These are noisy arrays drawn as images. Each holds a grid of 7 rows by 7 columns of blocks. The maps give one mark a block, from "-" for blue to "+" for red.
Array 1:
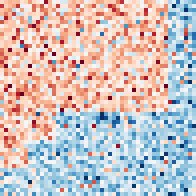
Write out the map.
+ + + + + + -
+ + + + + + -
+ + + + + + -
+ + + + + + -
+ + - - - - -
+ - - - - - -
- - - - - - -
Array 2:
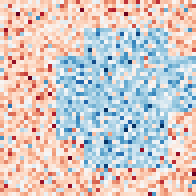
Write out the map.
+ + + + + + +
+ + + - - - +
+ + - - - - -
+ + - - - - -
+ + - - - - +
+ + + - - - +
+ + + + + + +
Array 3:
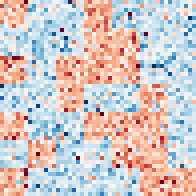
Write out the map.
+ - - + - - -
- - - + + - -
+ - + + + - -
- - + - - + -
+ - - + + + -
- + - - + + -
+ - - - - + +
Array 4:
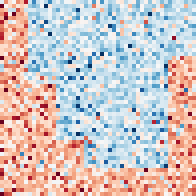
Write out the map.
+ - - - - - -
+ - - - - - -
+ - - - - - +
+ + - - - - +
+ + - - - - +
+ + + - - - +
+ + + + + + +
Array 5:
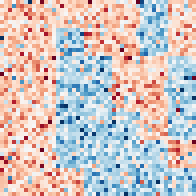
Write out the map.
+ + + + + - +
+ + - + + - +
+ + - - + + -
+ + - - + + -
+ + - - - + -
+ + - - - - +
+ + + - - - -
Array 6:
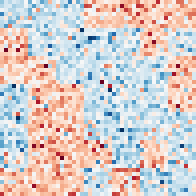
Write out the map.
- - - + + + +
+ - - - - + -
+ + - - - - +
- + + - - - +
- + + - - - -
- + + + - + -
+ + + - + - -
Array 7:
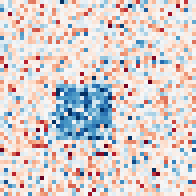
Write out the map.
+ + + + + + +
+ + + + + + +
+ + + + + + +
+ + - - + + +
+ + - - + + +
+ + + + + + +
+ + + + + + +
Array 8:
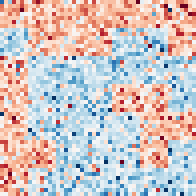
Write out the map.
+ + + + + + +
- + + + - - +
+ - - - - - -
+ - - - + + -
+ - - - - + +
+ + - - - + -
+ - - - - - -
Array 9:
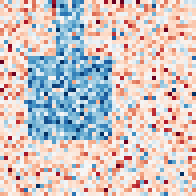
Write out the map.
+ + - + + + +
+ + - + + + +
+ - - - + + +
+ - - - + + +
+ - - - + + +
+ + + + + + +
+ + + + + + +
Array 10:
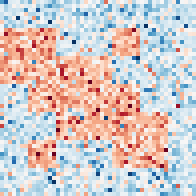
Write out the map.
- - - - - - -
+ + - - + - -
+ + + + - - -
- + + + + - -
- - + + + + -
- + - - + + -
- - - - - - -
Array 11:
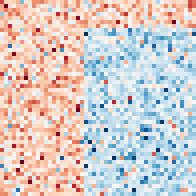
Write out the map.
+ + + + + + +
+ + + - - - -
+ + + - - - -
+ + + - - - -
+ + + - - - -
+ + + - - - -
+ + + - - - -
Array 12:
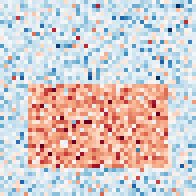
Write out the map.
- - - - - - -
- - - - - - -
- - - - - - -
- + + + + + -
- + + + + + -
- + + + + + -
- - - - - - -
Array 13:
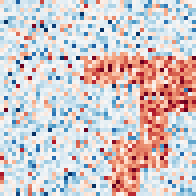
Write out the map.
- - - - - - -
- - - - - - -
- - - + + + +
- - - - - + +
- - - - - + -
- - - - + + -
- - - - + - -
